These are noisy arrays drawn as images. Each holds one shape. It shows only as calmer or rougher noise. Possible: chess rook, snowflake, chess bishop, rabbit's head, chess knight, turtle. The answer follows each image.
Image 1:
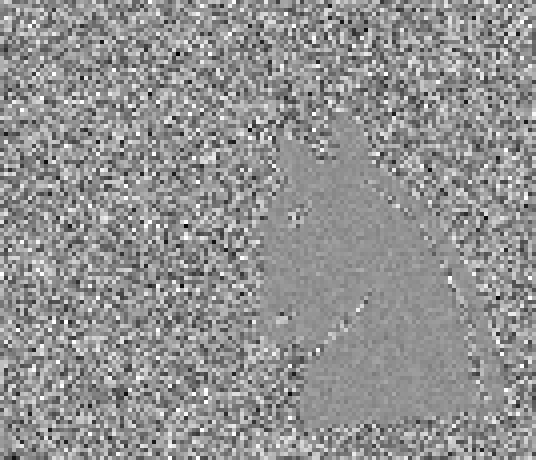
chess knight
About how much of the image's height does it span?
two thirds
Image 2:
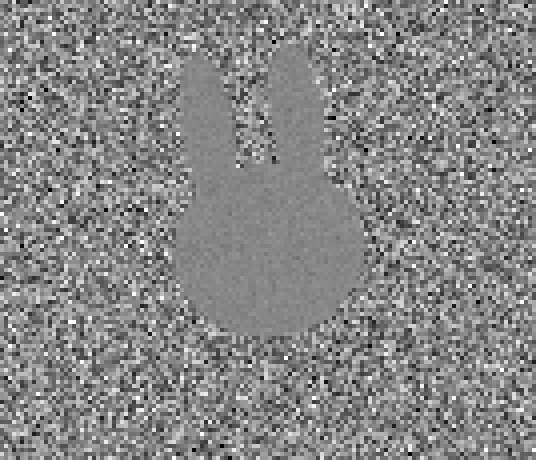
rabbit's head
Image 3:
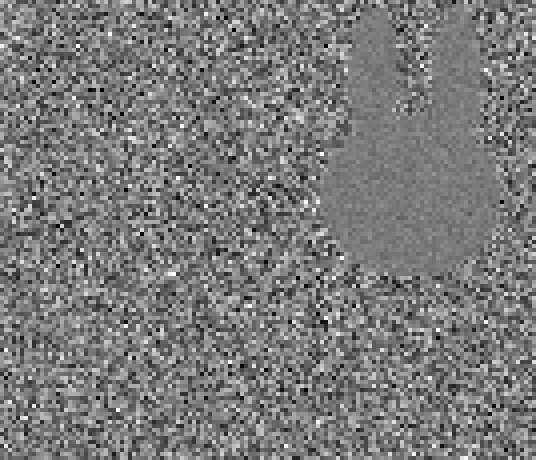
rabbit's head
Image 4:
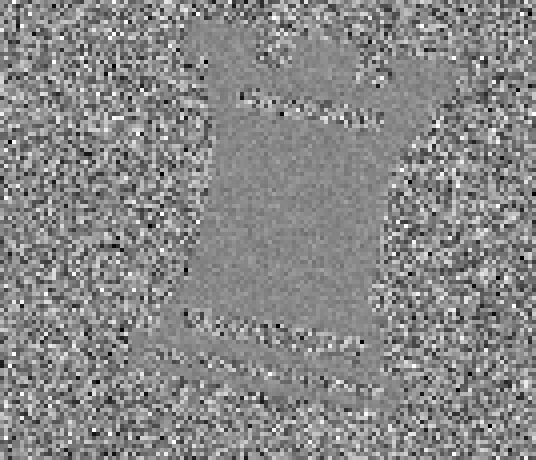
chess rook
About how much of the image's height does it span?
nearly all
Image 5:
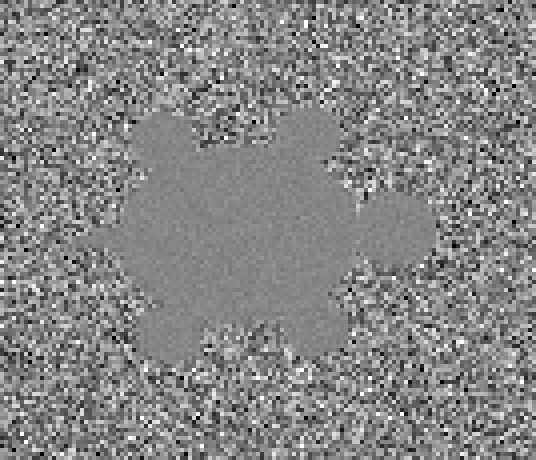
turtle
